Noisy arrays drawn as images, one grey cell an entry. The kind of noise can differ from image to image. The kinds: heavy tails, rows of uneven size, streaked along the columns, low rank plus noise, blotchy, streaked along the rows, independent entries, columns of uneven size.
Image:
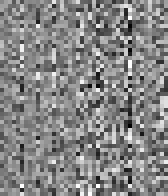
columns of uneven size
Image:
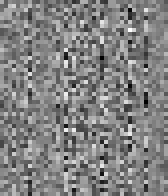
columns of uneven size
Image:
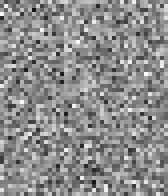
independent entries
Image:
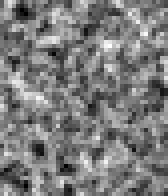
blotchy
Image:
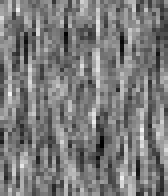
streaked along the columns
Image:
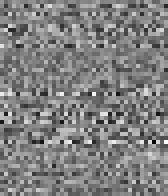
rows of uneven size
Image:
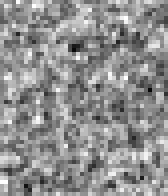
blotchy
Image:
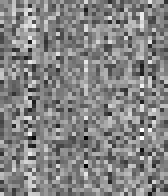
columns of uneven size
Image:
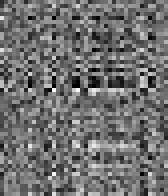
low rank plus noise
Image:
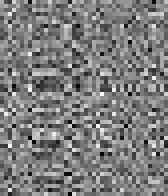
low rank plus noise
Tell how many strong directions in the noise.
one
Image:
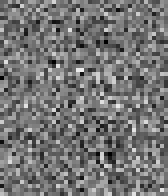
low rank plus noise
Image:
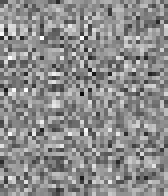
low rank plus noise
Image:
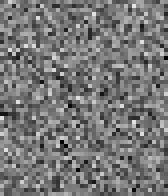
independent entries
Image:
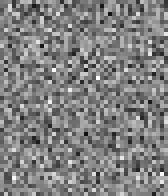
low rank plus noise
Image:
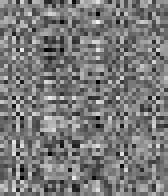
low rank plus noise
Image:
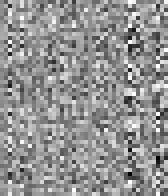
columns of uneven size
